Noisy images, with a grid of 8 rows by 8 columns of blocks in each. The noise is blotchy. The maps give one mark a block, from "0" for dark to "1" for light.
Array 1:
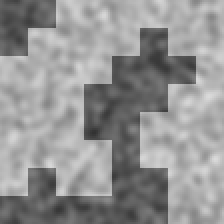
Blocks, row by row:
00111111
01111011
11110001
11100011
11100111
11110111
10110011
00000011
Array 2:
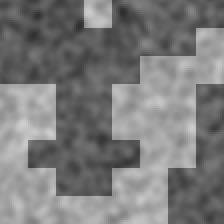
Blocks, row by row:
00010000
00000001
00000111
11001110
11001110
10000110
11001100
11111100
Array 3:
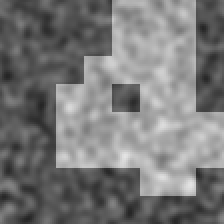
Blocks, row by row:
00001110
00001110
00011110
00110110
00111111
00111111
00000110
00000000
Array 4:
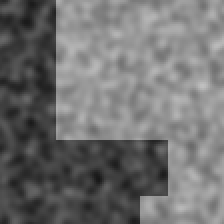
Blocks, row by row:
00111111
00111111
00111111
00111111
00111111
00000011
00000011
00000111
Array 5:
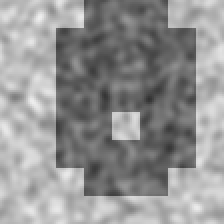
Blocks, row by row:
11100011
11000001
11000001
11000001
11001001
11000001
11100011
11111111
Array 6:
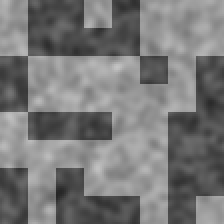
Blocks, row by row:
10010111
10000111
01111010
01111110
10001100
11111100
01011100
01000101
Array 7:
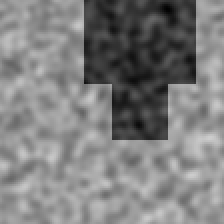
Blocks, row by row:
11100001
11100001
11100001
11110011
11110011
11111111
11111111
11111111
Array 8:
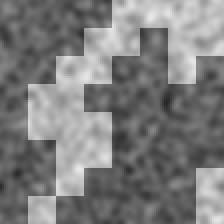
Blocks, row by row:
00001111
00011011
00110010
01100000
01110000
00110000
00100001
01000001
